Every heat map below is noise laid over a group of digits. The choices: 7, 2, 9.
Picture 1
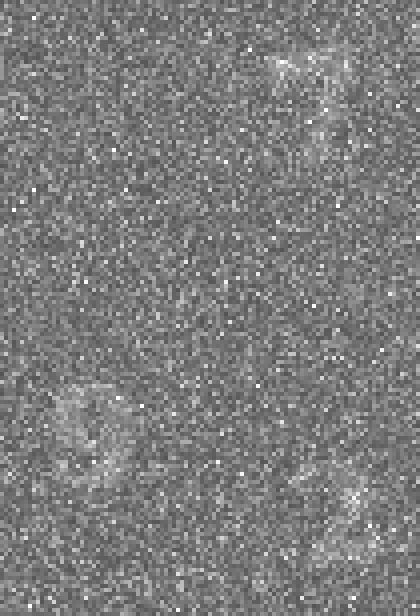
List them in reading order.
top right: 7; bottom left: 9; bottom right: 2
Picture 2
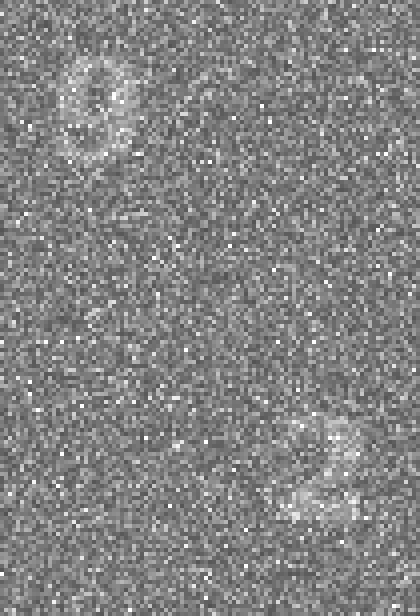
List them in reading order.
top left: 9; bottom right: 2
